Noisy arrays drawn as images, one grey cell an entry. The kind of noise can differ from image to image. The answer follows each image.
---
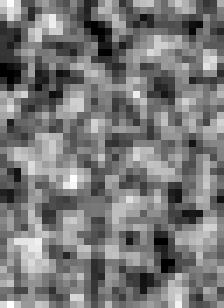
blotchy
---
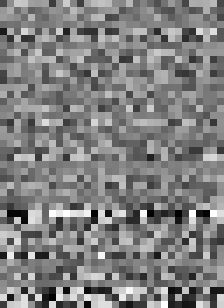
rows of uneven size
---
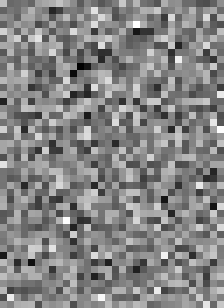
low rank plus noise
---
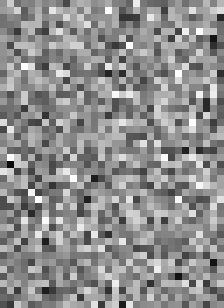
independent entries
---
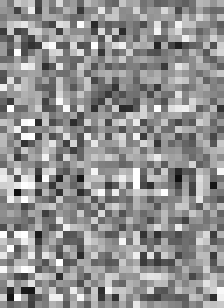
low rank plus noise
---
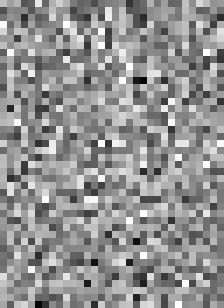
low rank plus noise
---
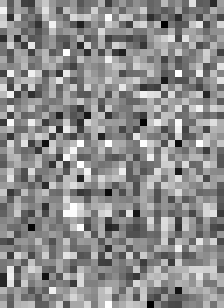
low rank plus noise
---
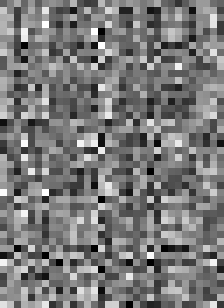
low rank plus noise
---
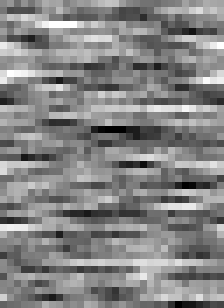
streaked along the rows
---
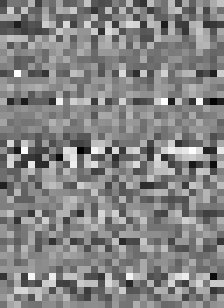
rows of uneven size
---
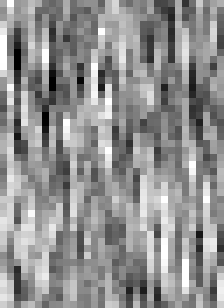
streaked along the columns
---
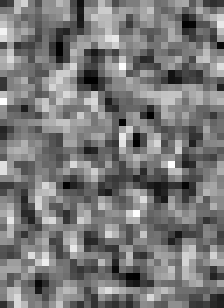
blotchy
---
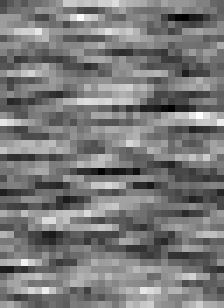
streaked along the rows
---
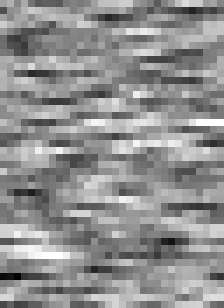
streaked along the rows
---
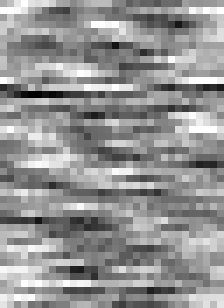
streaked along the rows
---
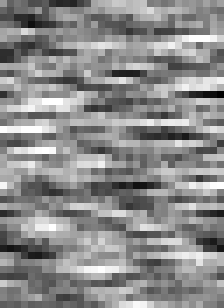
streaked along the rows
